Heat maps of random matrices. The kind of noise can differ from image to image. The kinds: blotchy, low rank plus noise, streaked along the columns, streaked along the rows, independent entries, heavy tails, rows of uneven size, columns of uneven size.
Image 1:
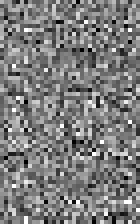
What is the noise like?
low rank plus noise
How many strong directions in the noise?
five to eight
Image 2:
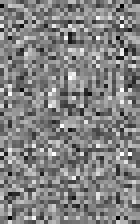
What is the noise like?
low rank plus noise
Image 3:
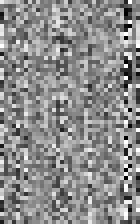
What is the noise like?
columns of uneven size
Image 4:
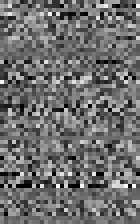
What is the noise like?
rows of uneven size
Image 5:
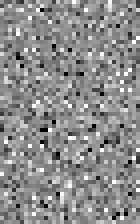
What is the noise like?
heavy tails
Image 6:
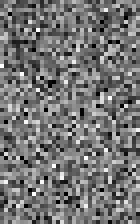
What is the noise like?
independent entries
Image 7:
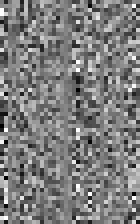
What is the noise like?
columns of uneven size
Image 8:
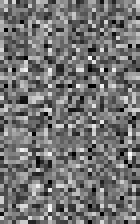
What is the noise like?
low rank plus noise
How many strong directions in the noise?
three or four
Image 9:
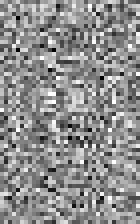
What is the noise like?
low rank plus noise
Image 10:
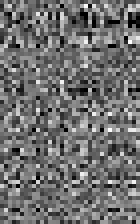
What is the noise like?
low rank plus noise
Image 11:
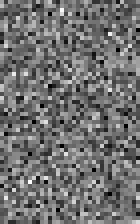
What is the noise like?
independent entries
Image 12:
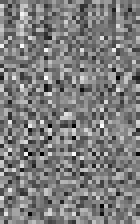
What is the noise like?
low rank plus noise
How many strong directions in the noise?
two
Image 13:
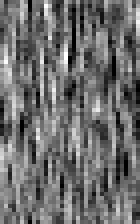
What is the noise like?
streaked along the columns
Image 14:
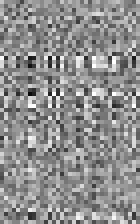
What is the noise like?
low rank plus noise
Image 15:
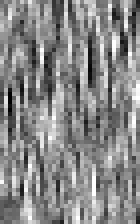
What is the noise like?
streaked along the columns
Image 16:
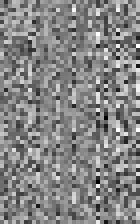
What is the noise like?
columns of uneven size
